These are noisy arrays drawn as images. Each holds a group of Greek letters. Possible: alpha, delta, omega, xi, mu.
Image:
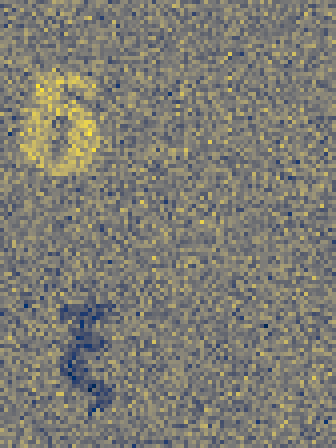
top left: light delta; bottom left: dark xi
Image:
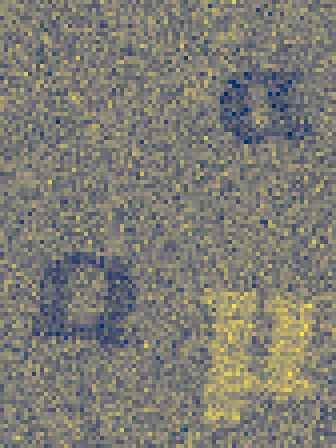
top right: dark alpha; bottom left: dark omega; bottom right: light mu
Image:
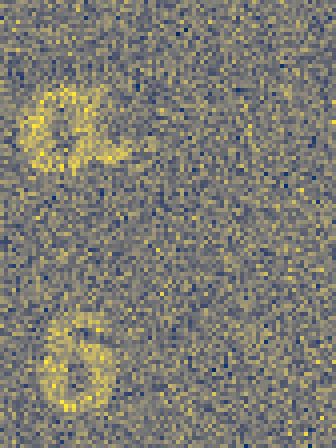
top left: light alpha; bottom left: light delta
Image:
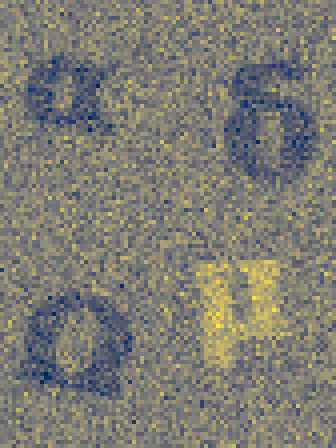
top left: dark alpha; top right: dark delta; bottom left: dark omega; bottom right: light mu
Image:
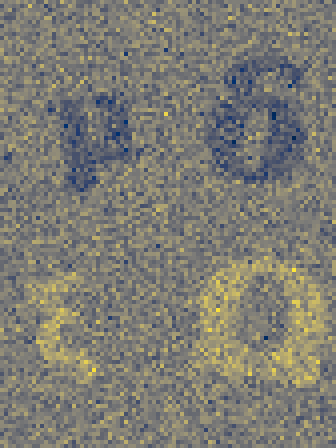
top left: dark mu; top right: dark delta; bottom left: light xi; bottom right: light omega
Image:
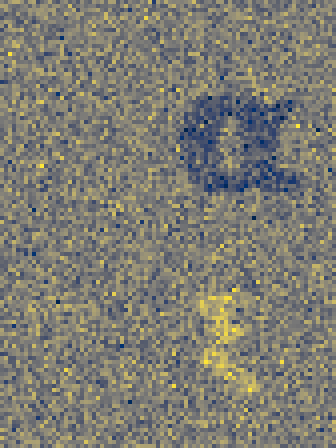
top right: dark alpha; bottom right: light xi
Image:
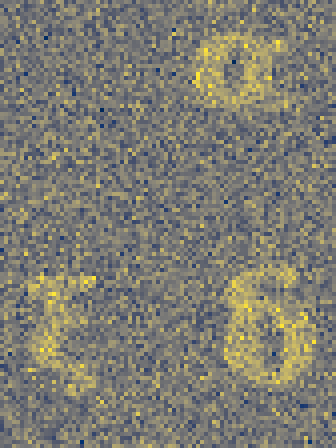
top right: light alpha; bottom left: light xi; bottom right: light delta
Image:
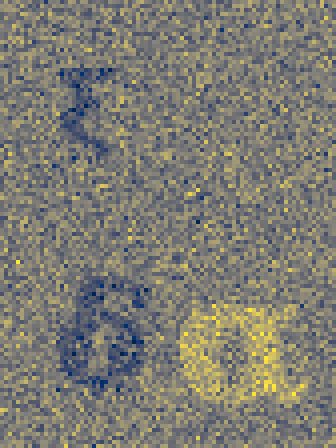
top left: dark xi; bottom left: dark delta; bottom right: light alpha
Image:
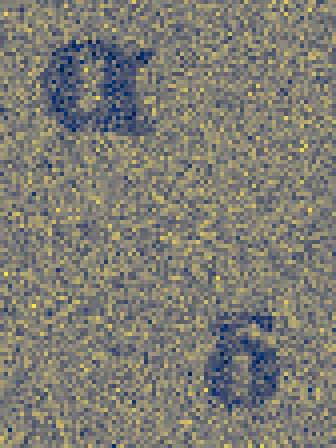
top left: dark alpha; bottom right: dark delta
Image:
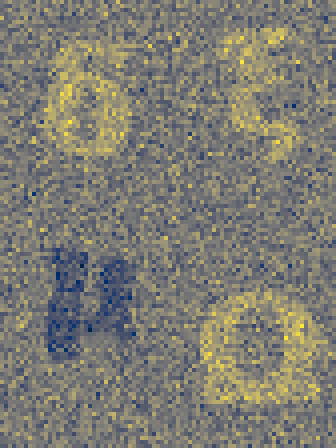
top left: light delta; top right: light xi; bottom left: dark mu; bottom right: light omega
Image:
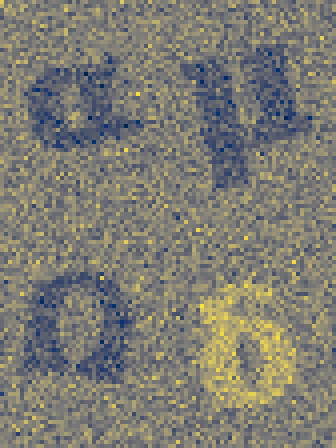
top left: dark alpha; top right: dark mu; bottom left: dark omega; bottom right: light delta
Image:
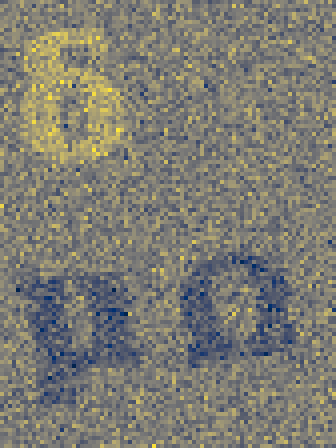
top left: light delta; bottom left: dark mu; bottom right: dark omega
